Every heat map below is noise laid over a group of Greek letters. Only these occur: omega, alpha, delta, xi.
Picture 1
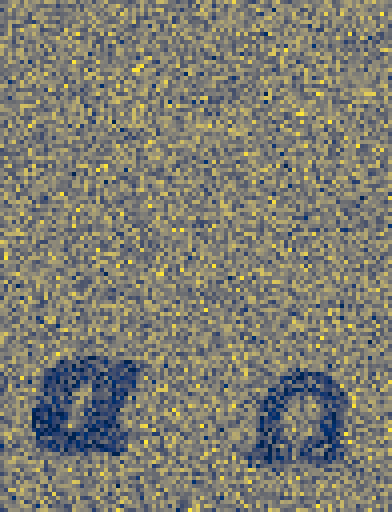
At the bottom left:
alpha
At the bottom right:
omega
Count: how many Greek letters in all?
2
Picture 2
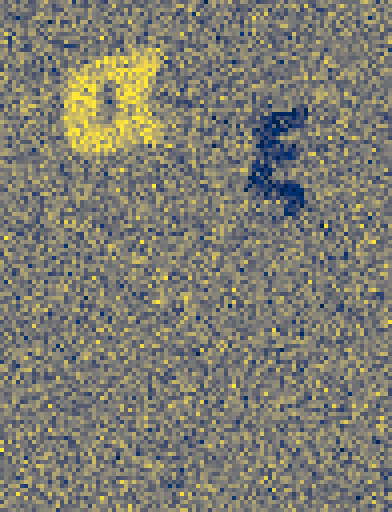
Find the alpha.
top left
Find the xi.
top right
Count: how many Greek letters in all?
2
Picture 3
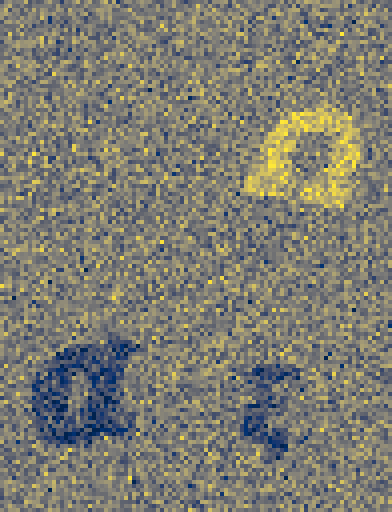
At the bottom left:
alpha
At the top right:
omega
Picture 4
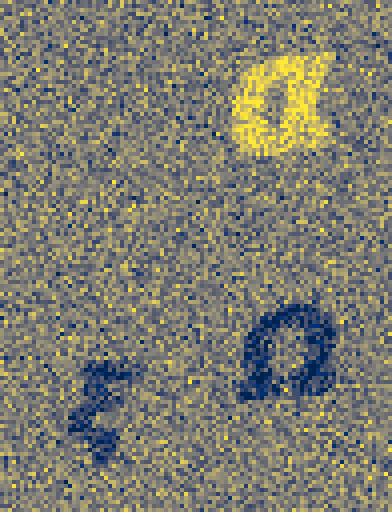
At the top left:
nothing
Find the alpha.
top right
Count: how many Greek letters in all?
3
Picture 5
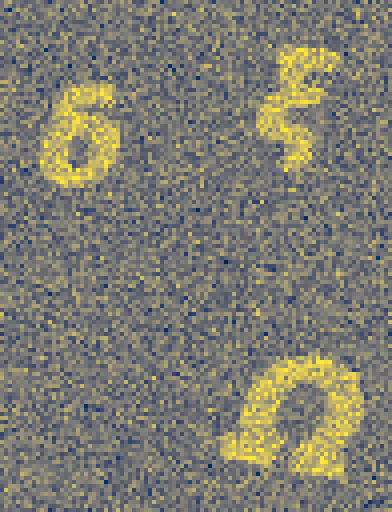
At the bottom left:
nothing
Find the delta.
top left
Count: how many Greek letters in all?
3
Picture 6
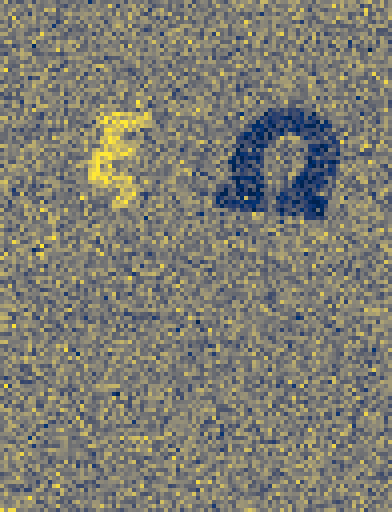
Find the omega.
top right
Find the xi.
top left
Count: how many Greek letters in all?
2
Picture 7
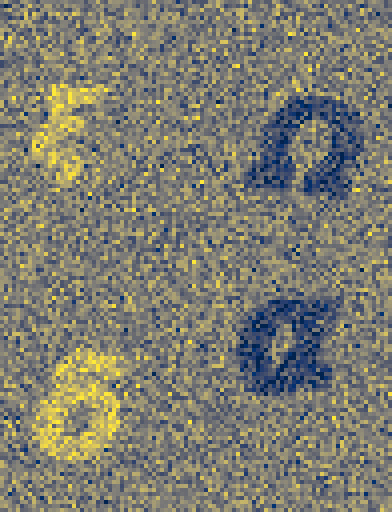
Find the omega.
top right
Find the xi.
top left
